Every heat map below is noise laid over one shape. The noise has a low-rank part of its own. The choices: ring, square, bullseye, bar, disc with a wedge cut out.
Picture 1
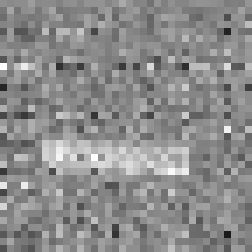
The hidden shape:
bar
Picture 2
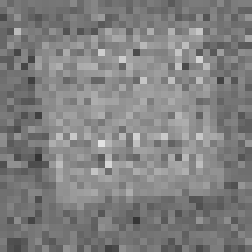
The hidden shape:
square
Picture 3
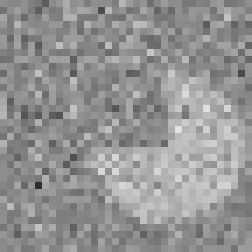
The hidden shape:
disc with a wedge cut out
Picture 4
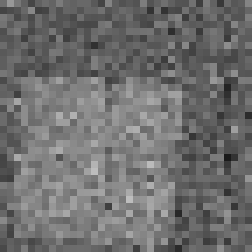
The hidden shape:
square
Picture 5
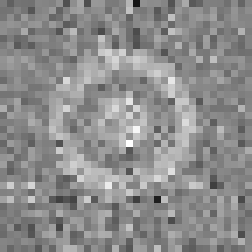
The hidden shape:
bullseye
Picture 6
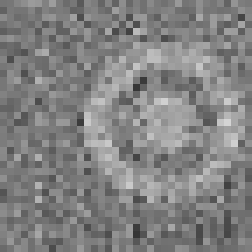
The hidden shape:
bullseye
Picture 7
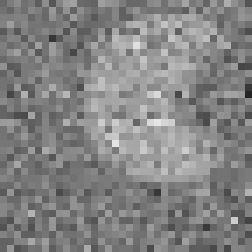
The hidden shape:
disc with a wedge cut out
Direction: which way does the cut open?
right
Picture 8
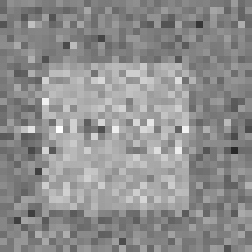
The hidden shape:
square
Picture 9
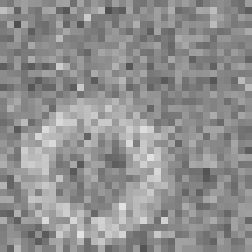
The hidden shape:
ring
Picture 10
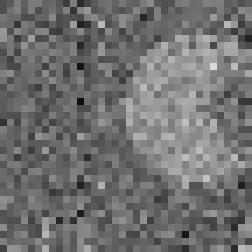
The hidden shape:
disc with a wedge cut out
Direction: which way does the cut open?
right
